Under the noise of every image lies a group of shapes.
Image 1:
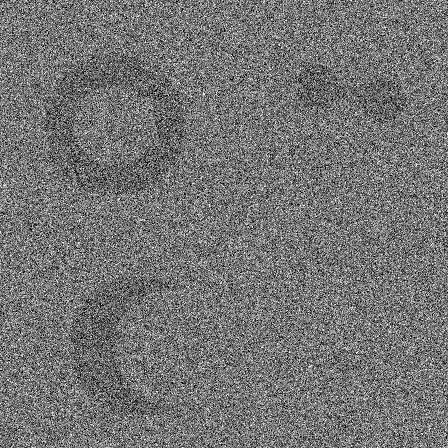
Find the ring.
top left
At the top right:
dumbbell
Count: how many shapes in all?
3
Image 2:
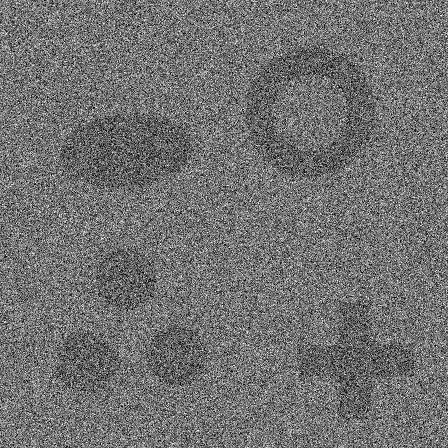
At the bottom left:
three dots
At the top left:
ellipse
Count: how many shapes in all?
4
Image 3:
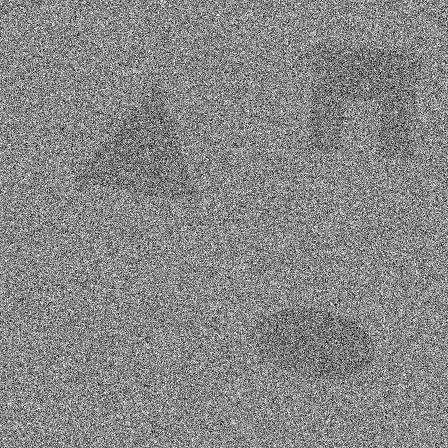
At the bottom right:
ellipse
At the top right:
square with a notch
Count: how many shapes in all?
3
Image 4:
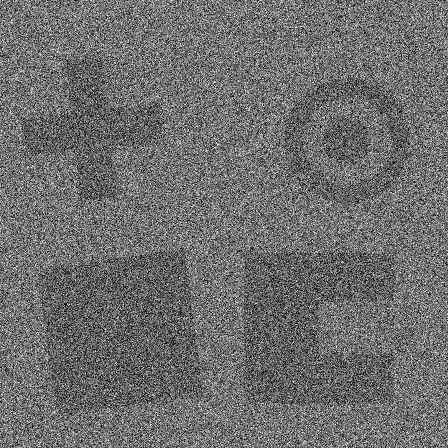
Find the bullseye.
top right
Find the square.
bottom left
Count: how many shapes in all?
4
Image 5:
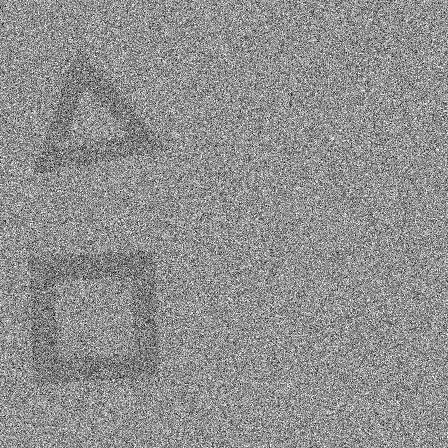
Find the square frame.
bottom left
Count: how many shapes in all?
2
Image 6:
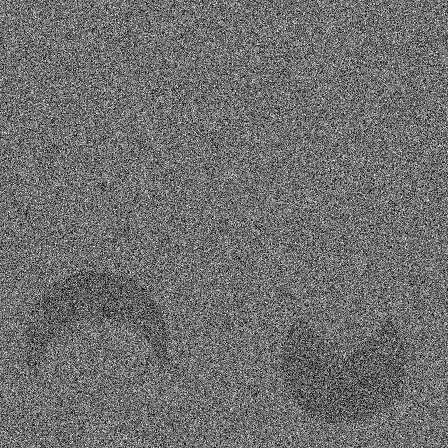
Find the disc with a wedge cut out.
bottom right
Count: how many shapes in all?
2
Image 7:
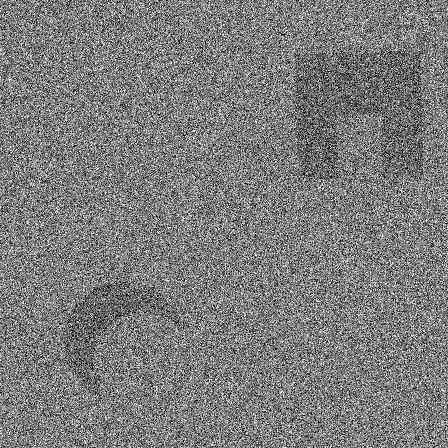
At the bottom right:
nothing
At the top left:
nothing
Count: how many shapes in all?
2
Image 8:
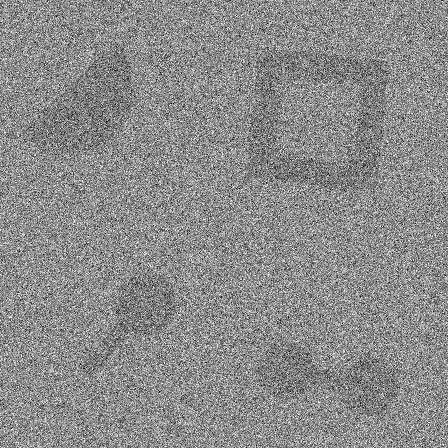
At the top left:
half disc
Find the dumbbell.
bottom right
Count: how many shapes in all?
4
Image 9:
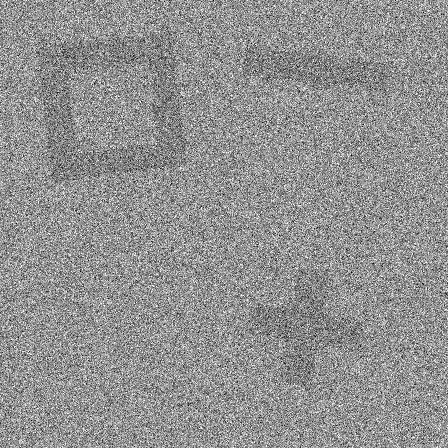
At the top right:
bar
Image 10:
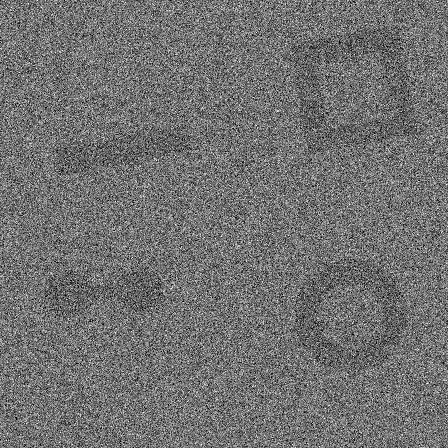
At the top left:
bar
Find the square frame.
top right
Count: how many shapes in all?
4
